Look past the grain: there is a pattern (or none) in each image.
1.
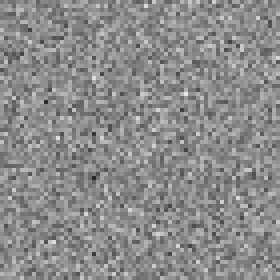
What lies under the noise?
only noise
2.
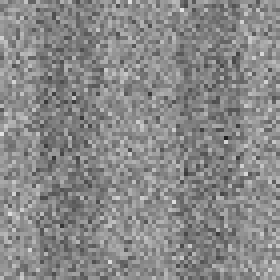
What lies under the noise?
vertical stripes
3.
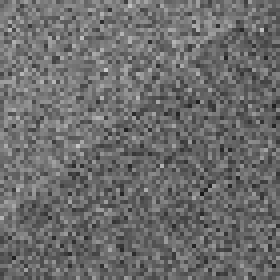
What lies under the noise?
a sharp edge
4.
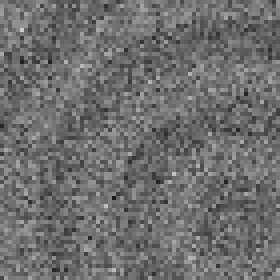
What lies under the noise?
rings round one point
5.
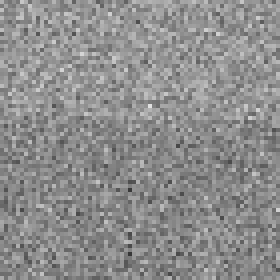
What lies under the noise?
a sharp edge
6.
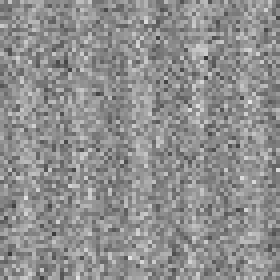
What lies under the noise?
vertical stripes
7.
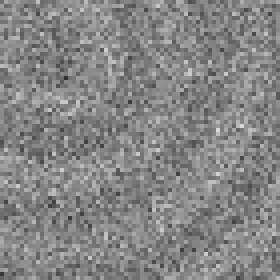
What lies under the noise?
rings round one point
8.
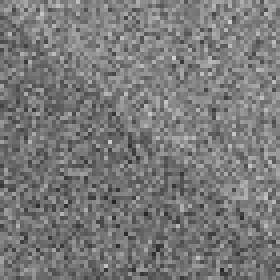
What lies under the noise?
a sharp edge
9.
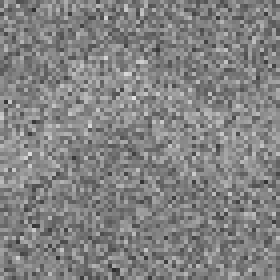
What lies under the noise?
a wavy band
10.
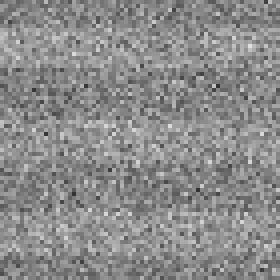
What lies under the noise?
horizontal stripes
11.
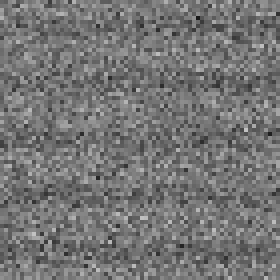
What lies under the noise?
horizontal stripes
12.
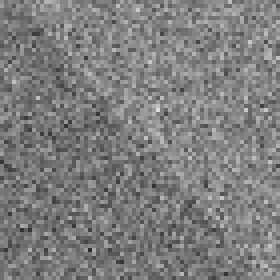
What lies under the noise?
a sharp edge
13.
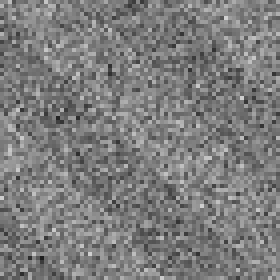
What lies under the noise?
diagonal stripes
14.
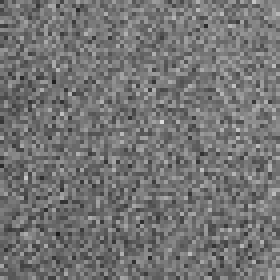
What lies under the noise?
a smooth slope
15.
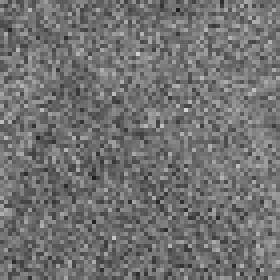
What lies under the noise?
spokes from one point
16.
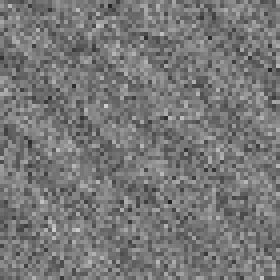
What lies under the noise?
diagonal stripes
